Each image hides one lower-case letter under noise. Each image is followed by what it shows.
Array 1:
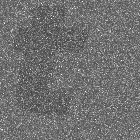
t
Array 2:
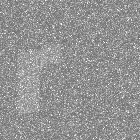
r
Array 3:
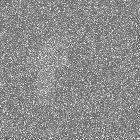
f
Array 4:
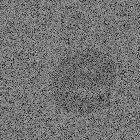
e
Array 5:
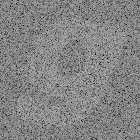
g
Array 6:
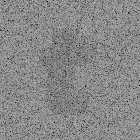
t
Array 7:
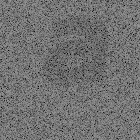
a
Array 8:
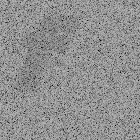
f
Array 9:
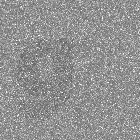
g
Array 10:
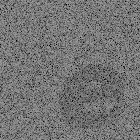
e
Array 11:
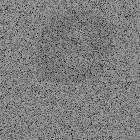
e
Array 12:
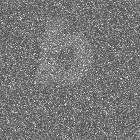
b
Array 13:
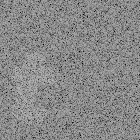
t
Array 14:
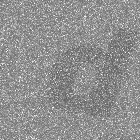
d
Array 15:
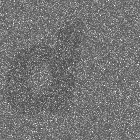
d
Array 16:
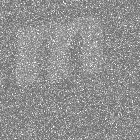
m
